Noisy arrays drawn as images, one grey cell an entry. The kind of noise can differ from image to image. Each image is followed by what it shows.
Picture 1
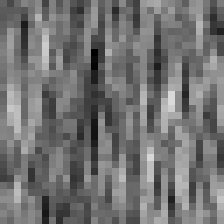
streaked along the columns
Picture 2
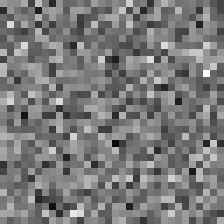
independent entries
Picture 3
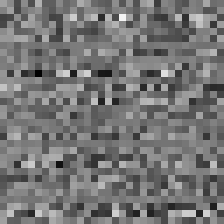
rows of uneven size
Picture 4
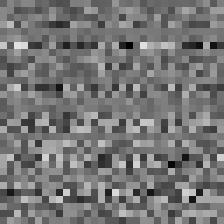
rows of uneven size
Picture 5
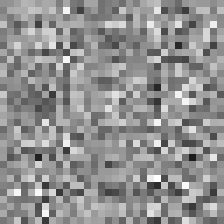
low rank plus noise
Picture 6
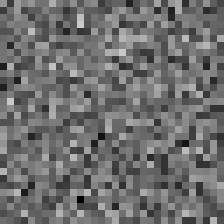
independent entries
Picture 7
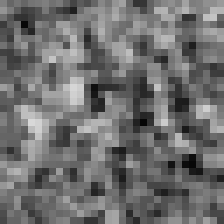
blotchy
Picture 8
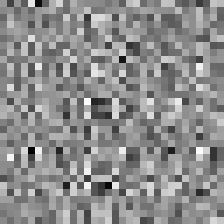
low rank plus noise
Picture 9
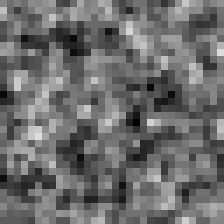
blotchy
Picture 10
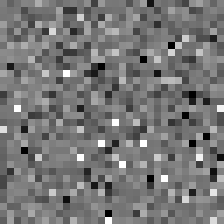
heavy tails
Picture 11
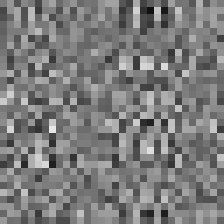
low rank plus noise
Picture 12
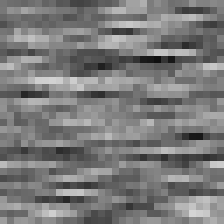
streaked along the rows
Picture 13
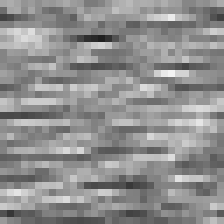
streaked along the rows
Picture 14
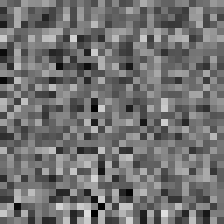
low rank plus noise
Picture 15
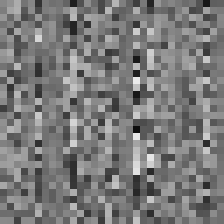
columns of uneven size
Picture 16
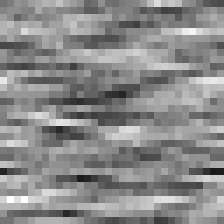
streaked along the rows
